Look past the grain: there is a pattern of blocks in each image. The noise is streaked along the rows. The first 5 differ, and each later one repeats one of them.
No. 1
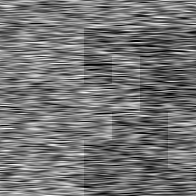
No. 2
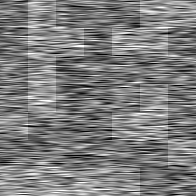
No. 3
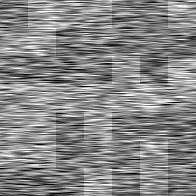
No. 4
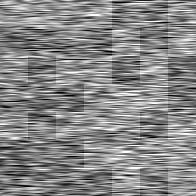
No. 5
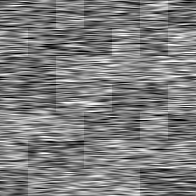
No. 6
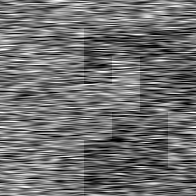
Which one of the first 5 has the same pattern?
1
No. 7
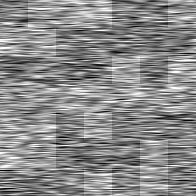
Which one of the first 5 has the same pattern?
3
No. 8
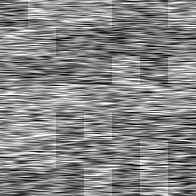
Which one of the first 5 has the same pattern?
3
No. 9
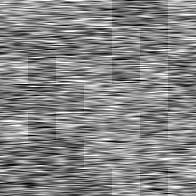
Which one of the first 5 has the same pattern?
4
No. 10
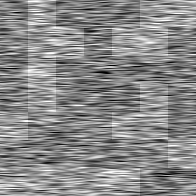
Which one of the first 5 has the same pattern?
2
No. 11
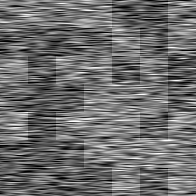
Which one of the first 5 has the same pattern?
4
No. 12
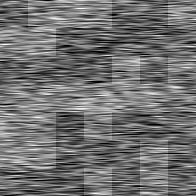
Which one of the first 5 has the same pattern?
3
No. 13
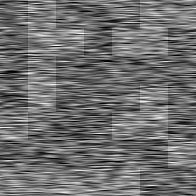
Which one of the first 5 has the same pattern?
2
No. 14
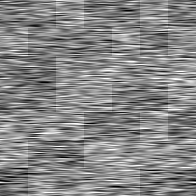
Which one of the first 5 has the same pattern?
5
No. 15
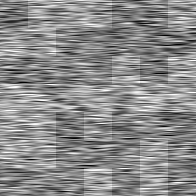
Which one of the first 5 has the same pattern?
3
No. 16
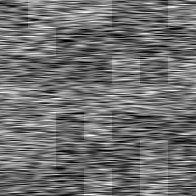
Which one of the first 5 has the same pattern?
3
